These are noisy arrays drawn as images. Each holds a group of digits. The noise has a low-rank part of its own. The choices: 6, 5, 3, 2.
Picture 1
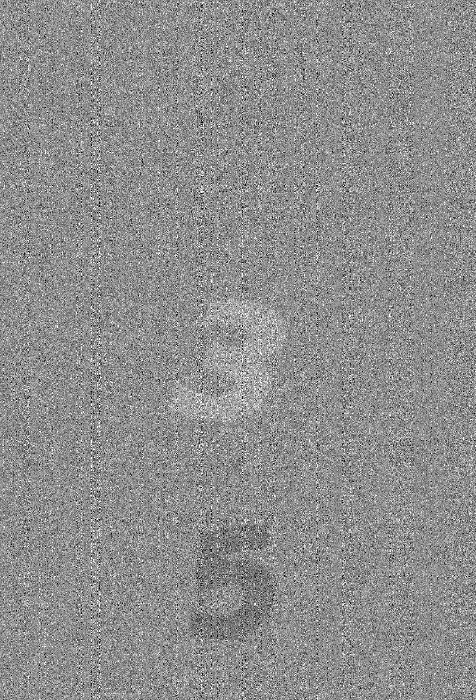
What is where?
centre: light 3; bottom middle: dark 5
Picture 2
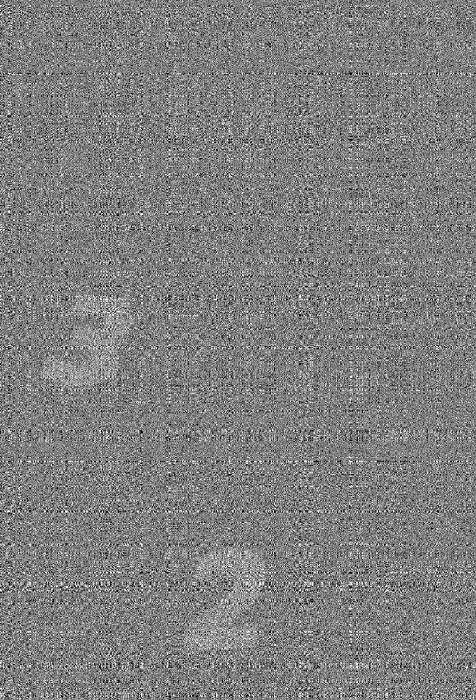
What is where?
middle left: light 3; bottom middle: light 2
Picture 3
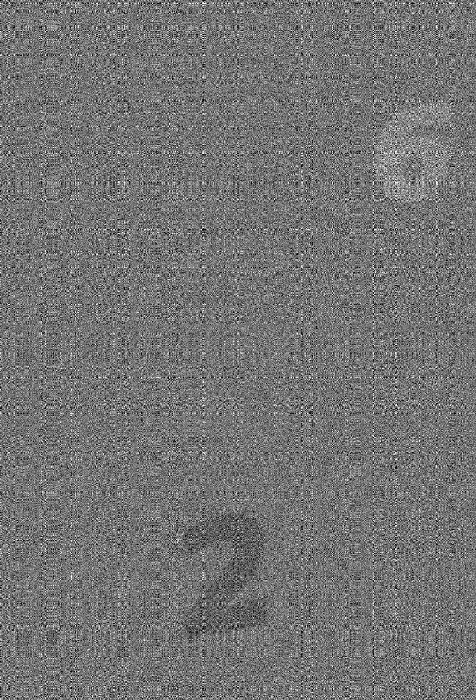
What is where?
top right: light 6; bottom middle: dark 2
